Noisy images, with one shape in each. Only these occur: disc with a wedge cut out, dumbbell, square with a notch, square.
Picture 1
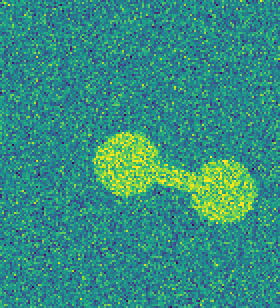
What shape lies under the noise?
dumbbell
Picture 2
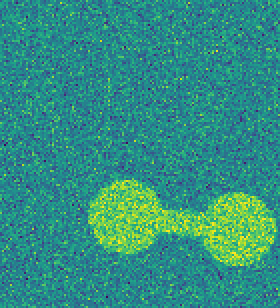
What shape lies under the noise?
dumbbell
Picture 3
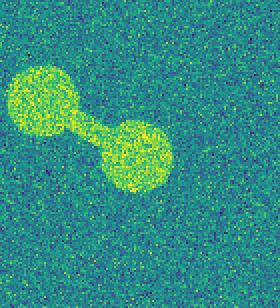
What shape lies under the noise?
dumbbell
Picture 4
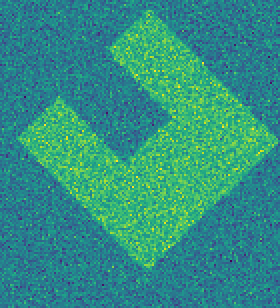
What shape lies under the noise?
square with a notch
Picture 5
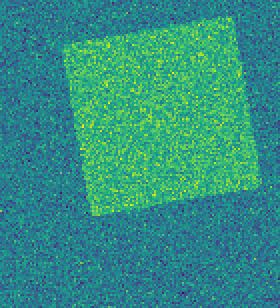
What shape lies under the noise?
square
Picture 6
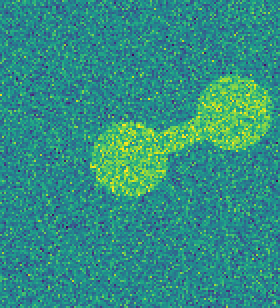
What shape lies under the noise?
dumbbell
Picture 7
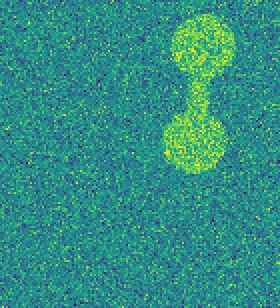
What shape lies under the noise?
dumbbell
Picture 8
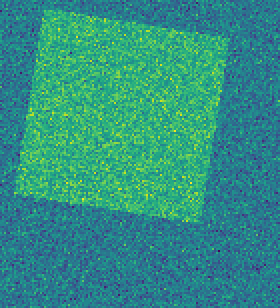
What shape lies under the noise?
square
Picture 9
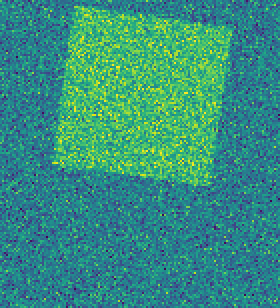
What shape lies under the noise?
square
